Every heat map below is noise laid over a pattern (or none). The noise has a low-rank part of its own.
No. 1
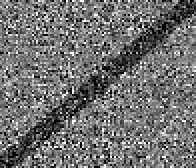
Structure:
a diagonal band
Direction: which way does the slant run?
bottom left to top right
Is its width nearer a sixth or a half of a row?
a sixth
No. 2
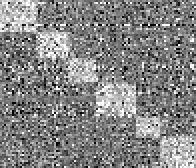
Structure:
blocks along the diagonal
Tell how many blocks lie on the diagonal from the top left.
6
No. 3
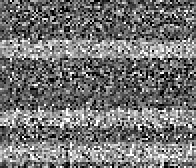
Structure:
bands of rows
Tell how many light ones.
3
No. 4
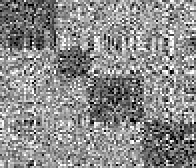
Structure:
blocks along the diagonal
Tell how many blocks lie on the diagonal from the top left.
4
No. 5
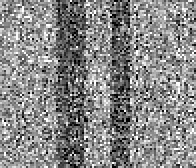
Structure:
bands of columns
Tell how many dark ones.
2
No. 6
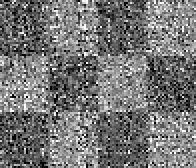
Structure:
a checkerboard
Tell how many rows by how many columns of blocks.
3 by 4
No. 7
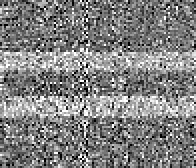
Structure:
bands of rows
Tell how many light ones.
2
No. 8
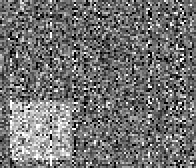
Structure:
one block
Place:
bottom left
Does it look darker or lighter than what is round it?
lighter
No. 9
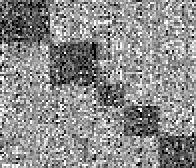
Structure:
blocks along the diagonal
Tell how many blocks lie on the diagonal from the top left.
5
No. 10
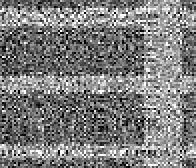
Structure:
bands of rows crossing bands of columns
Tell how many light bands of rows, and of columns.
3 and 1
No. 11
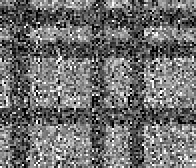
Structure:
bands of rows crossing bands of columns
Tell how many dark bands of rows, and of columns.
3 and 3
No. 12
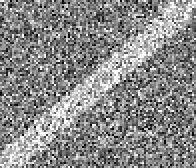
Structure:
a diagonal band
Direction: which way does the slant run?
bottom left to top right
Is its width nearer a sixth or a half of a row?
a sixth
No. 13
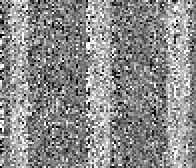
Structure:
bands of columns
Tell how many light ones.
3
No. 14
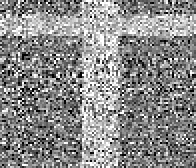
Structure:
bands of rows crossing bands of columns
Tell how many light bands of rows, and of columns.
1 and 1
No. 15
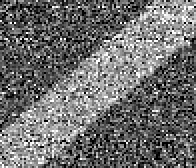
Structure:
a diagonal band
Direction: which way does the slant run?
bottom left to top right
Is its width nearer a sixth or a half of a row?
a half
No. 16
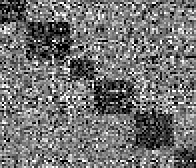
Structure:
blocks along the diagonal
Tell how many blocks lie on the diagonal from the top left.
6
